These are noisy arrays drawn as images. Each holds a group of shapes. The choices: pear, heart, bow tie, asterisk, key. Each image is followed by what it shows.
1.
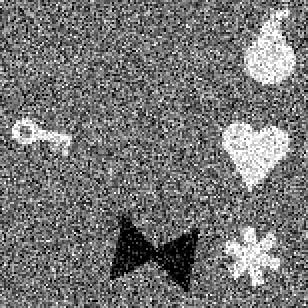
top right: light pear; middle left: light key; middle right: light heart; bottom middle: dark bow tie; bottom right: light asterisk
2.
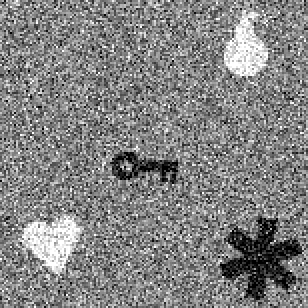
top right: light pear; centre: dark key; bottom left: light heart; bottom right: dark asterisk
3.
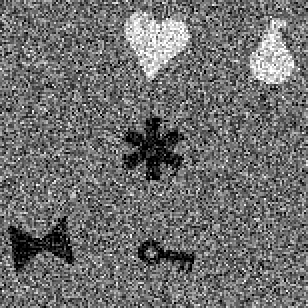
top middle: light heart; top right: light pear; centre: dark asterisk; bottom left: dark bow tie; bottom middle: dark key
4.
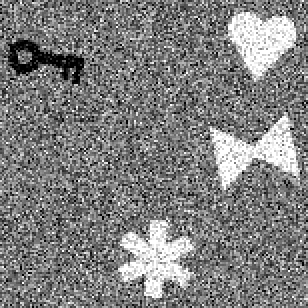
top left: dark key; top right: light heart; middle right: light bow tie; bottom middle: light asterisk
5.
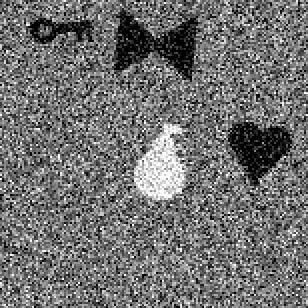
top left: dark key; top middle: dark bow tie; centre: light pear; middle right: dark heart
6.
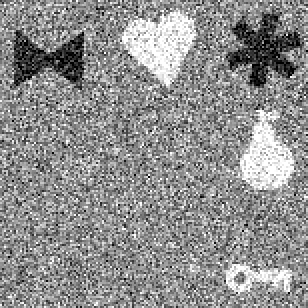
top left: dark bow tie; top middle: light heart; top right: dark asterisk; middle right: light pear; bottom right: light key
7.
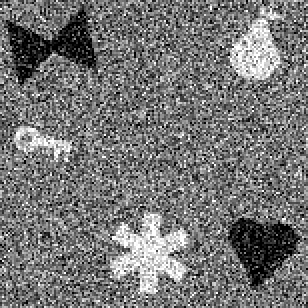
top left: dark bow tie; top right: light pear; middle left: light key; bottom middle: light asterisk; bottom right: dark heart
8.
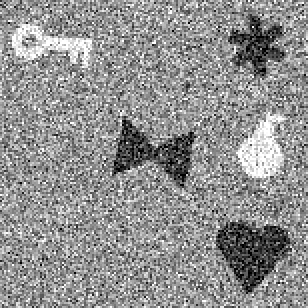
top left: light key; top right: dark asterisk; centre: dark bow tie; middle right: light pear; bottom right: dark heart
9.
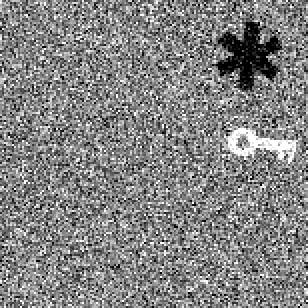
top right: dark asterisk; middle right: light key
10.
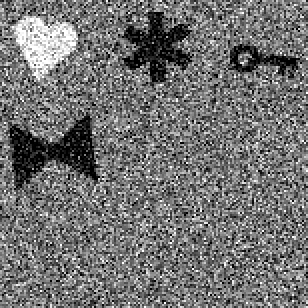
top left: light heart; top middle: dark asterisk; top right: dark key; middle left: dark bow tie
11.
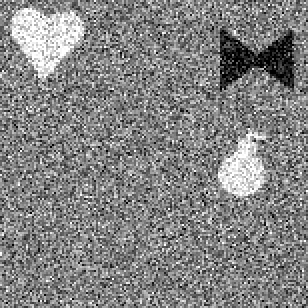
top left: light heart; top right: dark bow tie; middle right: light pear
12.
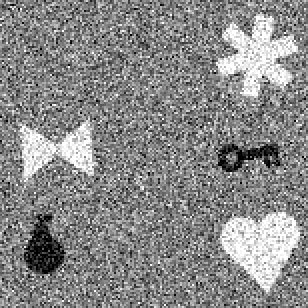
top right: light asterisk; middle left: light bow tie; middle right: dark key; bottom left: dark pear; bottom right: light heart
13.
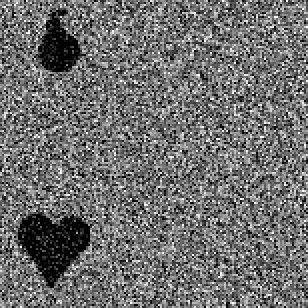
top left: dark pear; bottom left: dark heart
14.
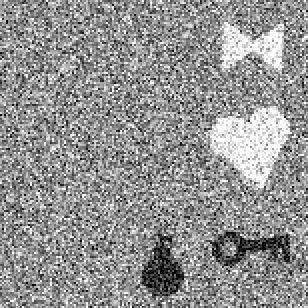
top right: light bow tie; middle right: light heart; bottom middle: dark pear; bottom right: dark key
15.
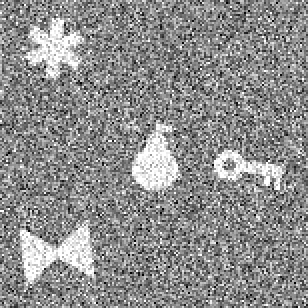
top left: light asterisk; centre: light pear; middle right: light key; bottom left: light bow tie
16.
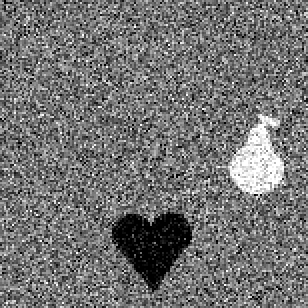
middle right: light pear; bottom middle: dark heart
